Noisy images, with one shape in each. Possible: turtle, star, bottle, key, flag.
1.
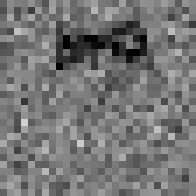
key
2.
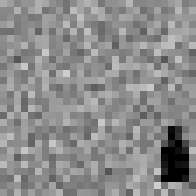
bottle
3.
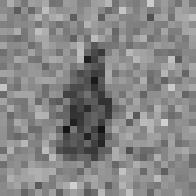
bottle
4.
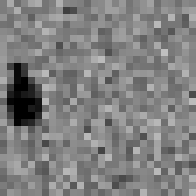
bottle
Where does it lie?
middle left
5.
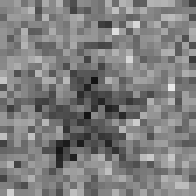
star
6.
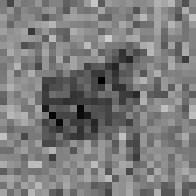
flag
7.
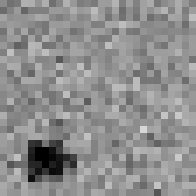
turtle
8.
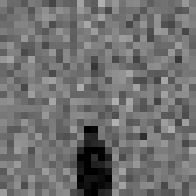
bottle
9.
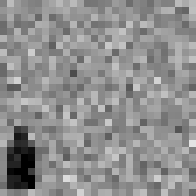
bottle
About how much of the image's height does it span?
a third
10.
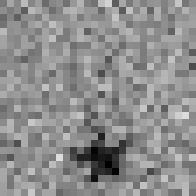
star
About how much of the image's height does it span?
a third
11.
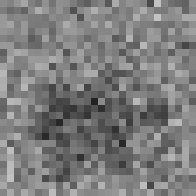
turtle
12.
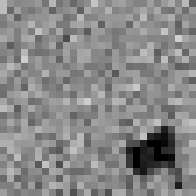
flag
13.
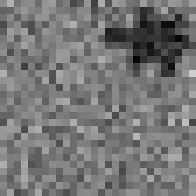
turtle
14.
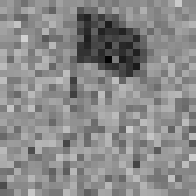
flag
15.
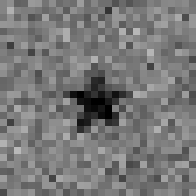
star
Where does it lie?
centre
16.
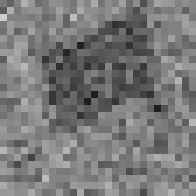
flag
